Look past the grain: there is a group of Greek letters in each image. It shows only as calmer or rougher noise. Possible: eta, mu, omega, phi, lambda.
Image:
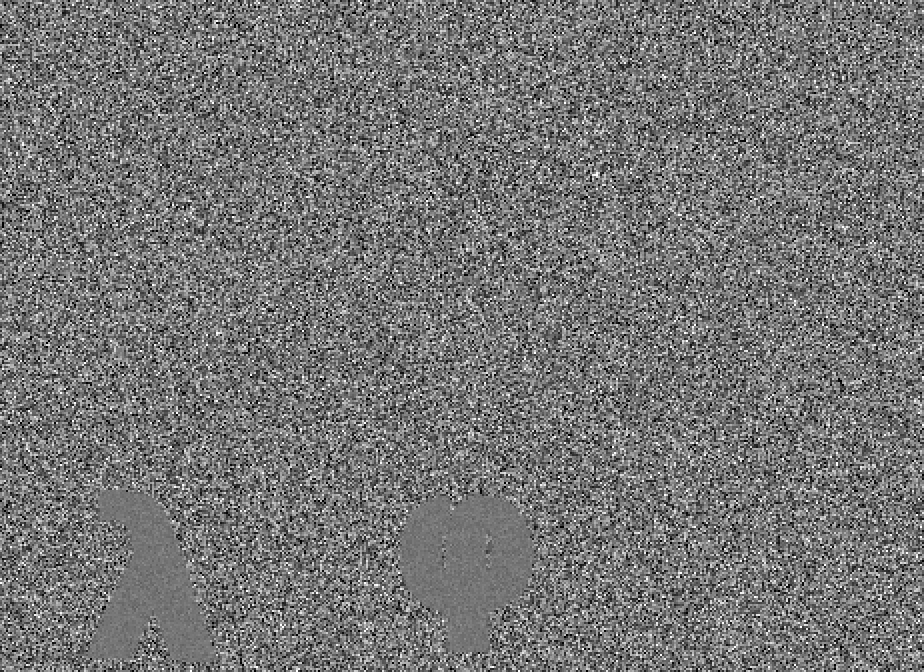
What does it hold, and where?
bottom left: lambda; bottom middle: phi
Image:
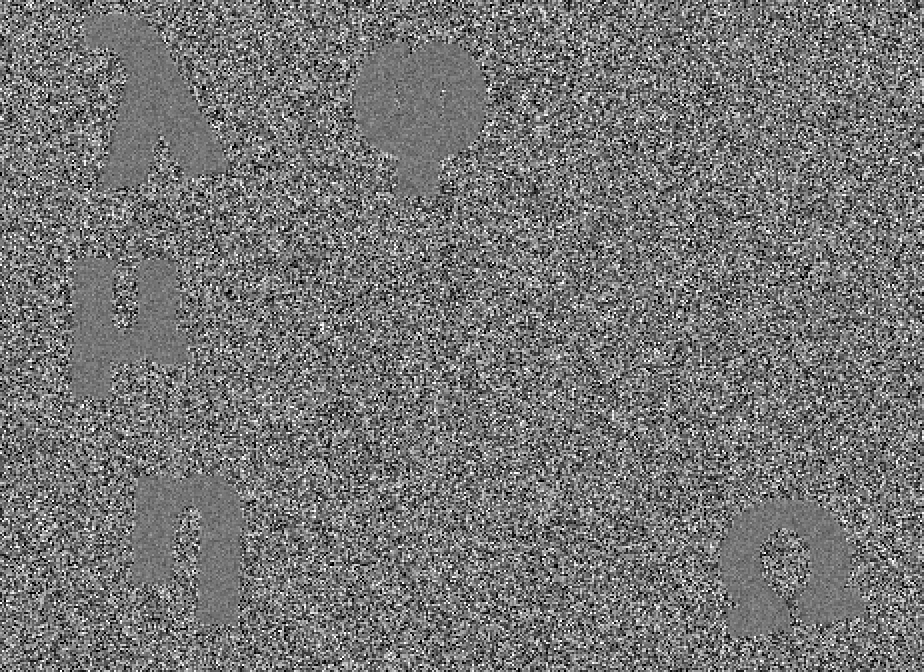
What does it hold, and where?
top left: lambda; top middle: phi; middle left: mu; bottom left: eta; bottom right: omega
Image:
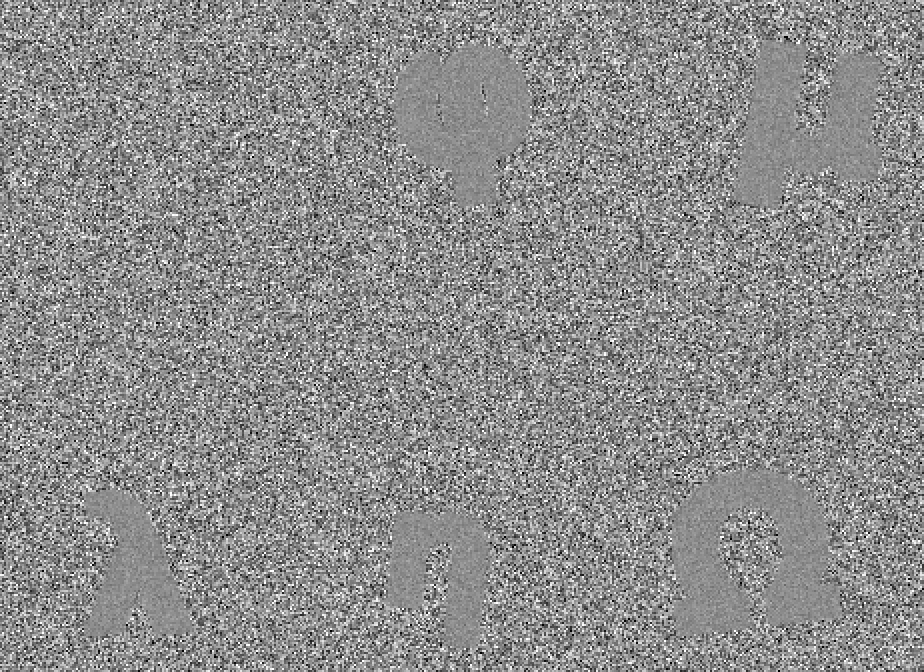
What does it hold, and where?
top middle: phi; top right: mu; bottom left: lambda; bottom middle: eta; bottom right: omega
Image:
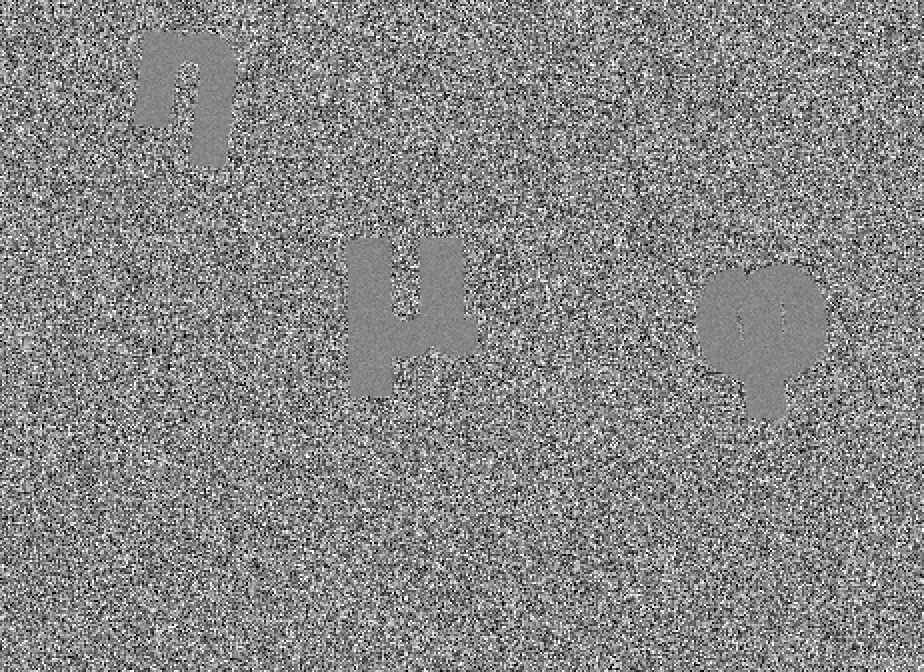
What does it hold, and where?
top left: eta; centre: mu; middle right: phi
